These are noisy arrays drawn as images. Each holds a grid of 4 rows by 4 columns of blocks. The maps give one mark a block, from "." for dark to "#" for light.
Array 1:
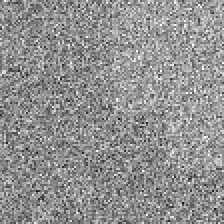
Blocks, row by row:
. . # #
. . # #
. . . #
. . . .
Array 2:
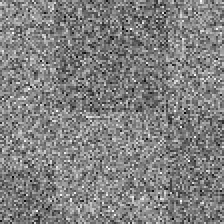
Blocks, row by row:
# . . #
# . . #
# # # .
. # # .
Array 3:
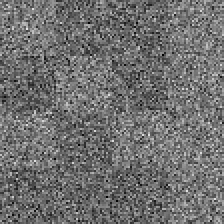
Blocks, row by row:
# . . #
. # . #
# . # #
. . . #
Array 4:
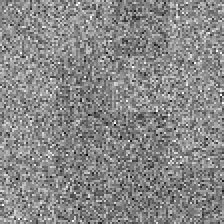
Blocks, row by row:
# # . #
# . # #
# . . #
# . . .
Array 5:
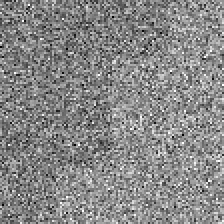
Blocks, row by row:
. . . #
. . # #
. . # #
. # # #
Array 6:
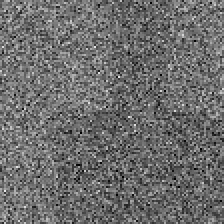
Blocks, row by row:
# # . #
# # . #
# . . .
# . . .
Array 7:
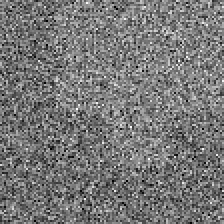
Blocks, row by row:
. # # #
. # # #
. . # .
. . . .
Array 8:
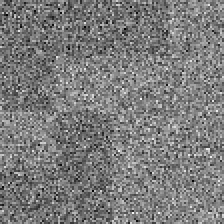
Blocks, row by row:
. . . #
. # # #
# . # #
. . # #
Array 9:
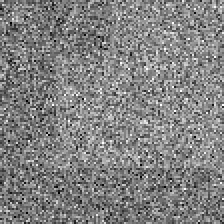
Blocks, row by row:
. . # #
. # # #
. # # #
. . . .
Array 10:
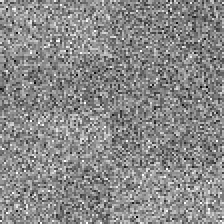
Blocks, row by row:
# # . .
. . . .
# # . .
# . # #
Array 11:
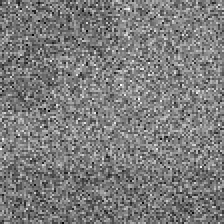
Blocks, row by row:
. . # #
. # # #
# # # #
. . . .
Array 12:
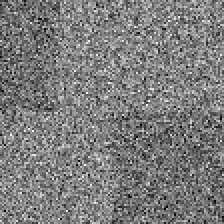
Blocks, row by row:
. # # #
. # # #
# # . .
# # . .
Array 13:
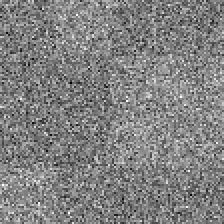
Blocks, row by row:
. # . .
. . # #
. . # #
# . . .
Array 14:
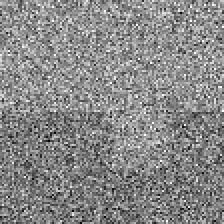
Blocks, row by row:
# # # #
# # # #
. . # .
. . . .
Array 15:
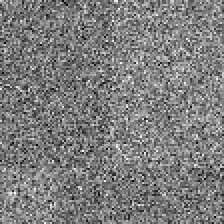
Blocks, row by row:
. . # #
. . # #
. . # #
# . . .
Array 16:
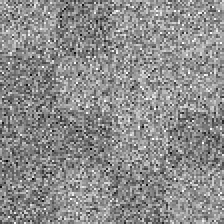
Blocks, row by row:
# . # #
. # # #
. . # .
. # . #
